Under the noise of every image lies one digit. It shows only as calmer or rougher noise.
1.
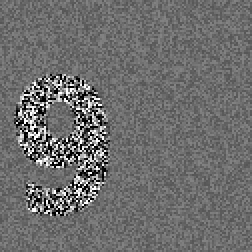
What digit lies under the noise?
9
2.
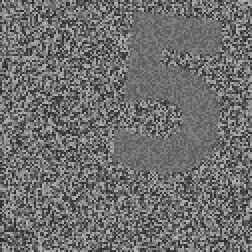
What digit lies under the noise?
5
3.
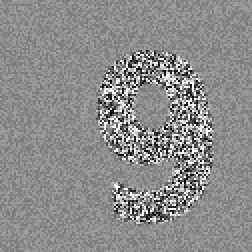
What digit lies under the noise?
9
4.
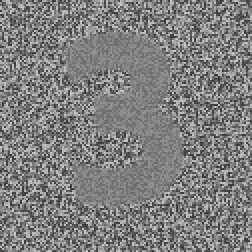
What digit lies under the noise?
3
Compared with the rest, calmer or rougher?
calmer
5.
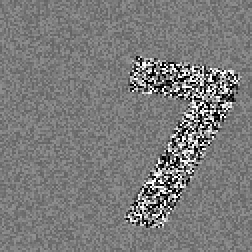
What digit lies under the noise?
7
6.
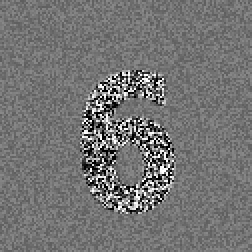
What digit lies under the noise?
6
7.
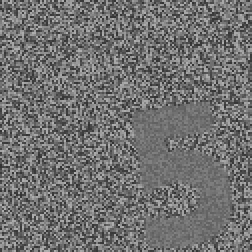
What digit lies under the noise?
5
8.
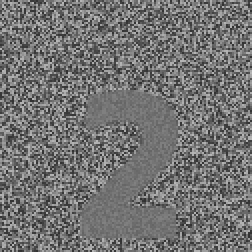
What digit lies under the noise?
2
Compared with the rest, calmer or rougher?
calmer
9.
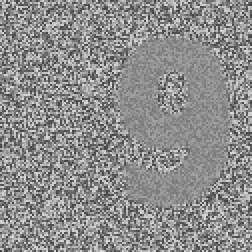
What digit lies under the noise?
9
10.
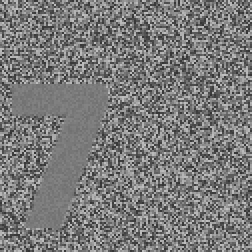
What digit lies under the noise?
7
